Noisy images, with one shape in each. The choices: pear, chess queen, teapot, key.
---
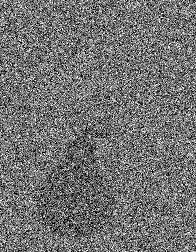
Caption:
dark pear
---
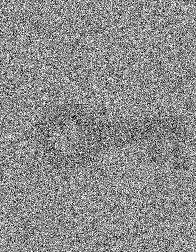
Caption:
dark key
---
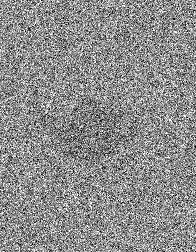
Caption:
dark teapot
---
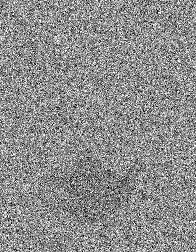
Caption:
dark teapot
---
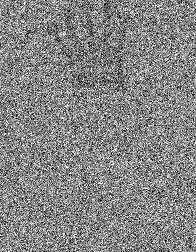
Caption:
dark chess queen, top middle
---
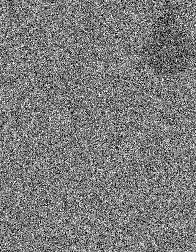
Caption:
dark pear, top right
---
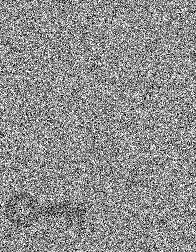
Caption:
dark key, bottom left
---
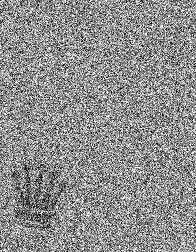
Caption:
dark chess queen, bottom left
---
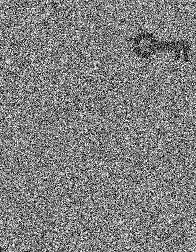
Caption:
dark key, top right
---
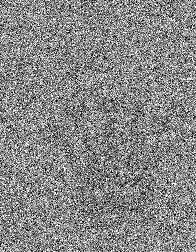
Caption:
dark chess queen
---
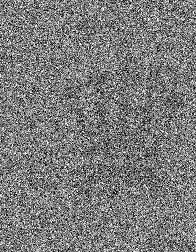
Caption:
dark chess queen
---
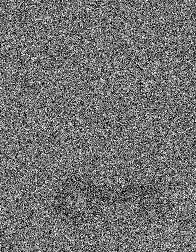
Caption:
dark key
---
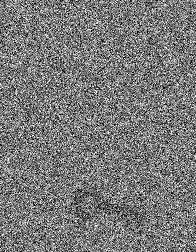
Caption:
dark key, bottom middle
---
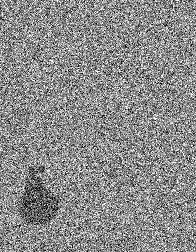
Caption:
dark pear, bottom left
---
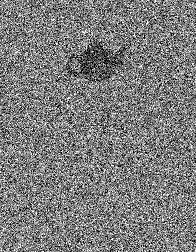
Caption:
dark teapot, top middle
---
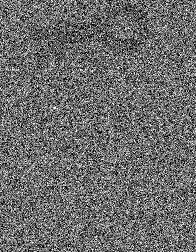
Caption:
dark key
